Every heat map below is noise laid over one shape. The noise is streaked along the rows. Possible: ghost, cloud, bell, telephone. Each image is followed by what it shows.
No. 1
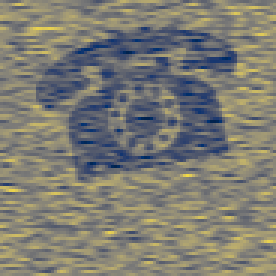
dark telephone
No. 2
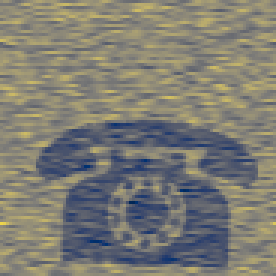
dark telephone
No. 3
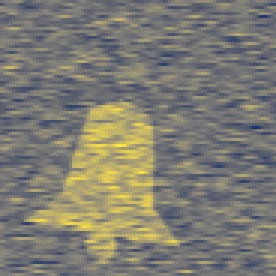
light bell
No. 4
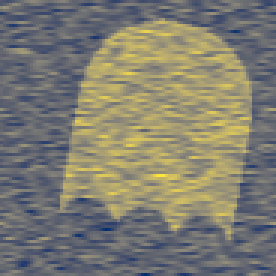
light ghost
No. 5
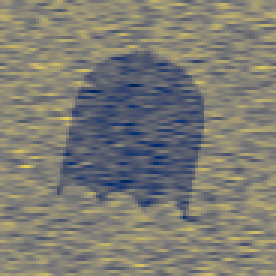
dark ghost
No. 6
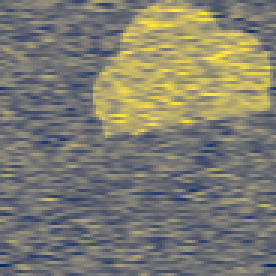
light cloud
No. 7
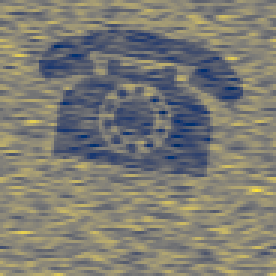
dark telephone
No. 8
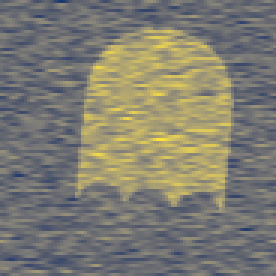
light ghost
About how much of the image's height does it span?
two thirds
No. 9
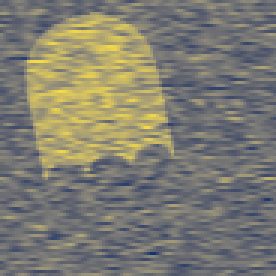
light ghost
